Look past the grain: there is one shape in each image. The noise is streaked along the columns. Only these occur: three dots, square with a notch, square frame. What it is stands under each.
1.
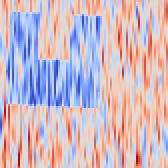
square with a notch
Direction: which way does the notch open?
up
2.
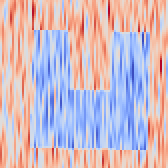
square with a notch
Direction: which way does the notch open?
up
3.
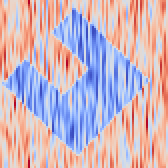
square with a notch
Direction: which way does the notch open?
up and left
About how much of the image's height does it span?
nearly all
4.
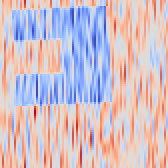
square with a notch
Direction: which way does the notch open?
left
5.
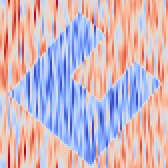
square with a notch
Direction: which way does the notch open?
up and right
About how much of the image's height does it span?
nearly all
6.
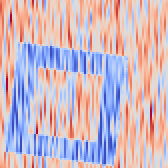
square frame
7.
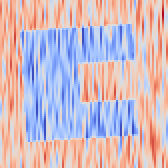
square with a notch
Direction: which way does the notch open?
right
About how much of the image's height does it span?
two thirds
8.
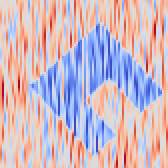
square with a notch
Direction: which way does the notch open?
down and right
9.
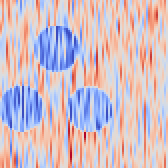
three dots
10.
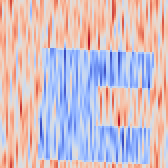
square with a notch
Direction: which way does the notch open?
right
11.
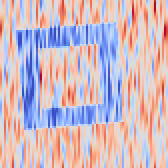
square frame
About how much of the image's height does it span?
two thirds
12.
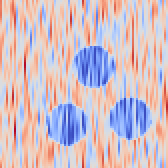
three dots
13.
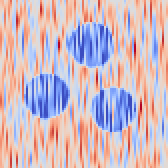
three dots
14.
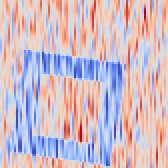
square frame
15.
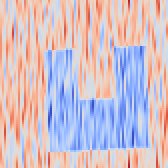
square with a notch
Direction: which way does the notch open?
up
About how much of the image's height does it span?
two thirds
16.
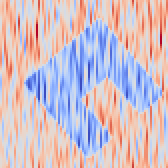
square with a notch
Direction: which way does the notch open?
down and right
